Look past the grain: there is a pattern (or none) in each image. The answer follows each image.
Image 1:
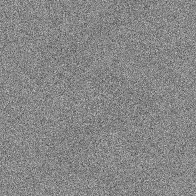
a wavy band
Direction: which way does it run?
top to bottom
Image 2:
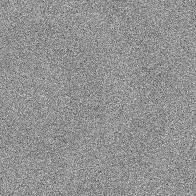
rings round one point
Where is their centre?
middle left
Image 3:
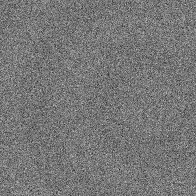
rings round one point
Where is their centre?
middle right
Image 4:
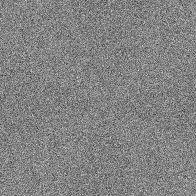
spokes from one point
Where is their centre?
centre
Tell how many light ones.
4
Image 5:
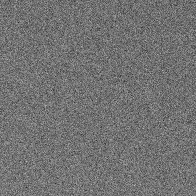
a smooth slope
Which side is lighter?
bottom left
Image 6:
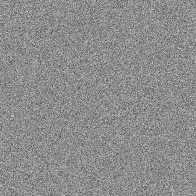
only noise
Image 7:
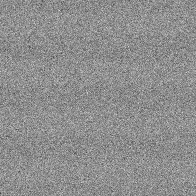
horizontal stripes
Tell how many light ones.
4
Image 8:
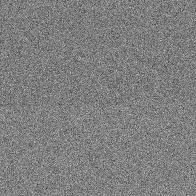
a sharp edge
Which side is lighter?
bottom
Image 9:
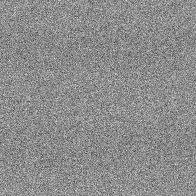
horizontal stripes
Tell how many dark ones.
2
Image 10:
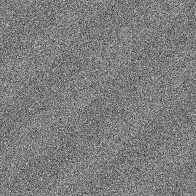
diagonal stripes
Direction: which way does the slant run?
bottom left to top right
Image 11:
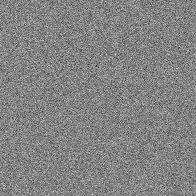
only noise
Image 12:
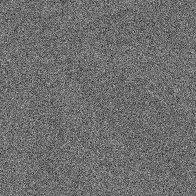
spokes from one point
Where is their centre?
top left
